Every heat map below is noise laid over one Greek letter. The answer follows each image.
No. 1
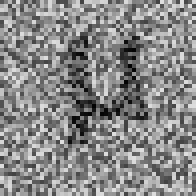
mu
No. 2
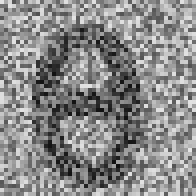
theta
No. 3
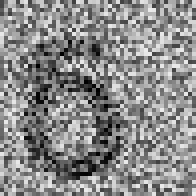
delta
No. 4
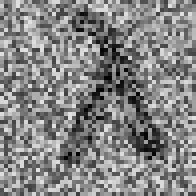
lambda
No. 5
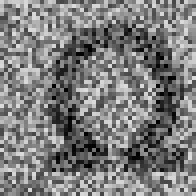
omega
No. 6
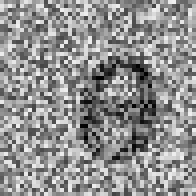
theta
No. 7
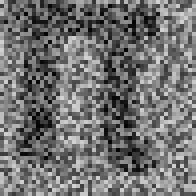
pi
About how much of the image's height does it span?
nearly all
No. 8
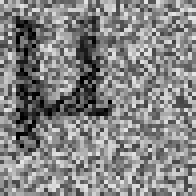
mu
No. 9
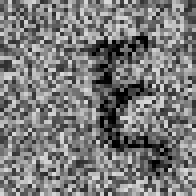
xi
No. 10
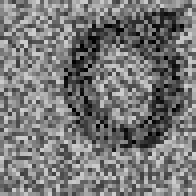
sigma
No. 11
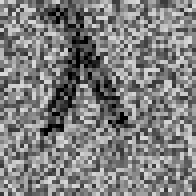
lambda
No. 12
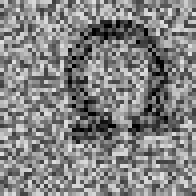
omega
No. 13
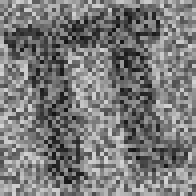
pi
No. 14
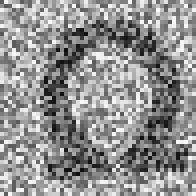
omega
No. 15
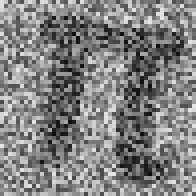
pi
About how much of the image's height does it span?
nearly all
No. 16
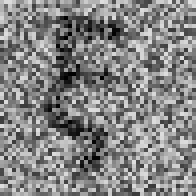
xi
